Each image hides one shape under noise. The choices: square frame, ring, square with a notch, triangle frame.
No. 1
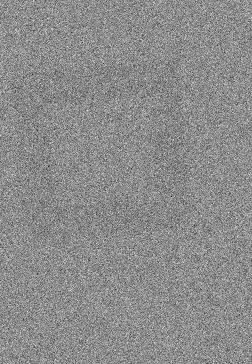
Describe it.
dark square frame
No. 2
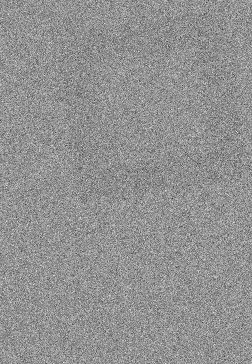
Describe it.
dark square frame
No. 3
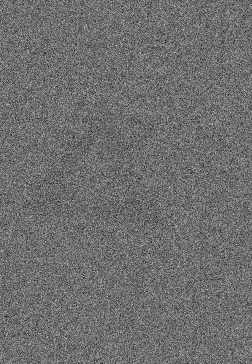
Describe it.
dark triangle frame
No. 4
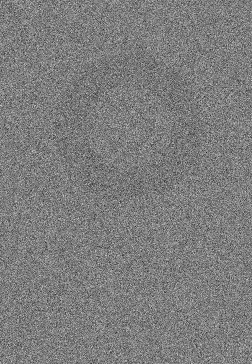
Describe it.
dark ring
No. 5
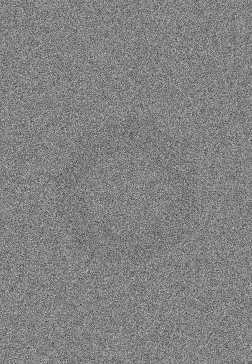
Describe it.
dark ring
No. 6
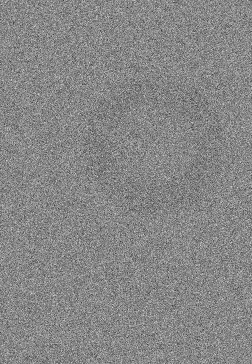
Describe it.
dark ring
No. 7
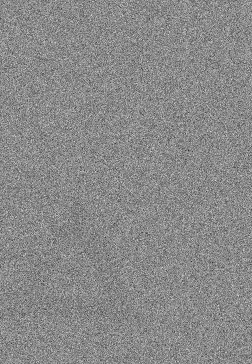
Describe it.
dark triangle frame
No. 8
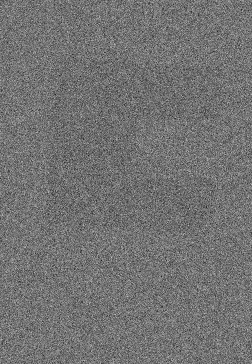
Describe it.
dark square with a notch
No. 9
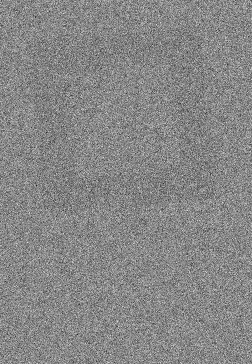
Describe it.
dark square frame
